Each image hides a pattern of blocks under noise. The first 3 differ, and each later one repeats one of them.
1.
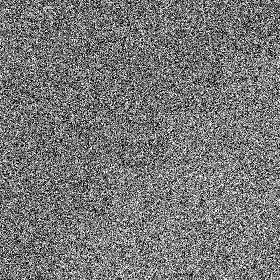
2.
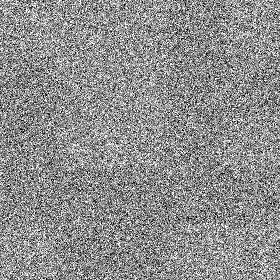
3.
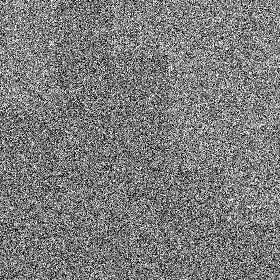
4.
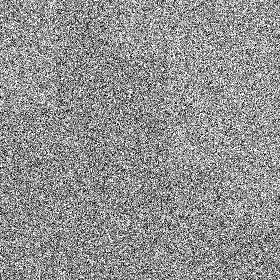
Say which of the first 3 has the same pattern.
3
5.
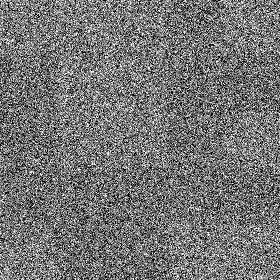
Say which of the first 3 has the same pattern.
2
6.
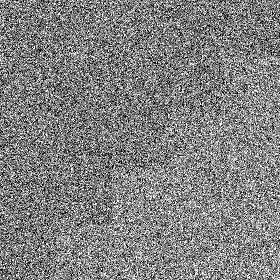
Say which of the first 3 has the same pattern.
1
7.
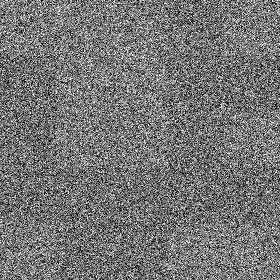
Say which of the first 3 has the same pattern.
2
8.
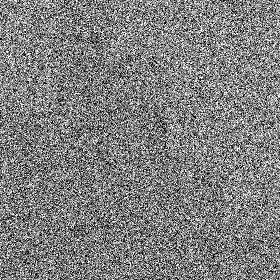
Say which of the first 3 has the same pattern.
3
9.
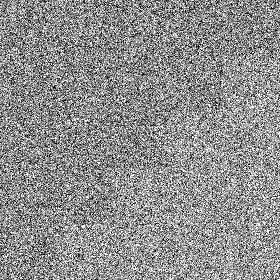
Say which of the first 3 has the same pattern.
1
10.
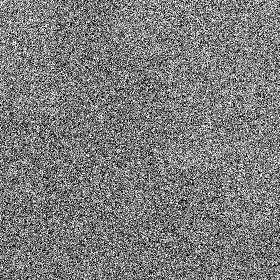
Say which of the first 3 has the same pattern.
3
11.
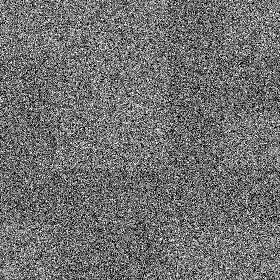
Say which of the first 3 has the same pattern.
2
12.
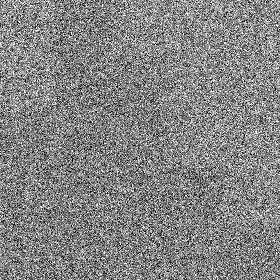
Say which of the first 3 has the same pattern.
3
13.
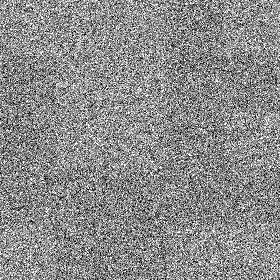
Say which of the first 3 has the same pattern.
2
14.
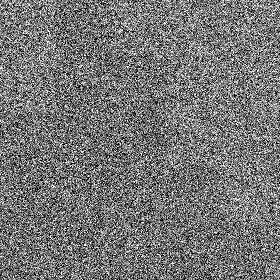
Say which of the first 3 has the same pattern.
3
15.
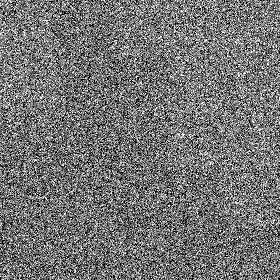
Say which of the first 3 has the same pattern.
3
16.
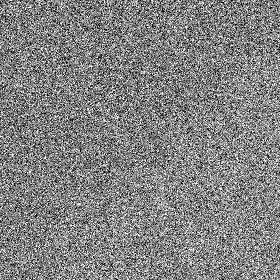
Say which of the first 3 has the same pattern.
1
